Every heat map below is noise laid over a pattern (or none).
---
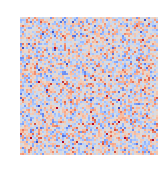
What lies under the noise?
only noise
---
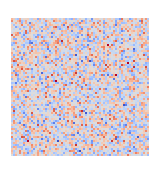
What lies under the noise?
only noise
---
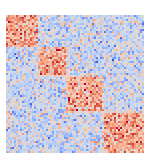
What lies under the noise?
blocks along the diagonal
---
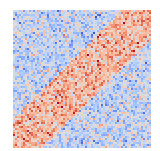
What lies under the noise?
a diagonal band
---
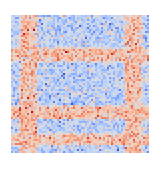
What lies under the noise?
bands of rows crossing bands of columns
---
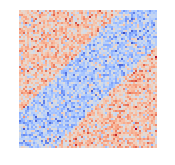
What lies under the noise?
a diagonal band
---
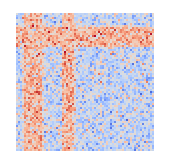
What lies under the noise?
bands of rows crossing bands of columns
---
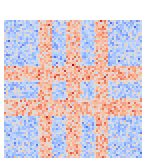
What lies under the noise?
bands of rows crossing bands of columns
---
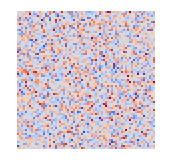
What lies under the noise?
only noise
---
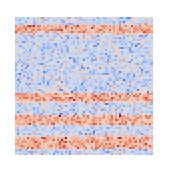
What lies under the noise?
bands of rows
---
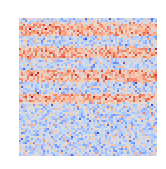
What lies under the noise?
bands of rows
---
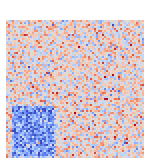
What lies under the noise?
one block
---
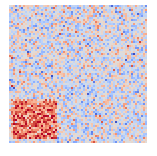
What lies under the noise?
one block
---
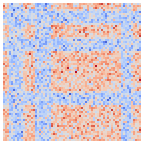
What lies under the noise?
bands of rows crossing bands of columns
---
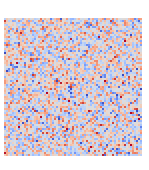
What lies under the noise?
only noise
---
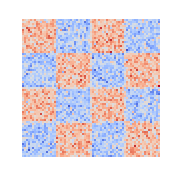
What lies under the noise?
a checkerboard
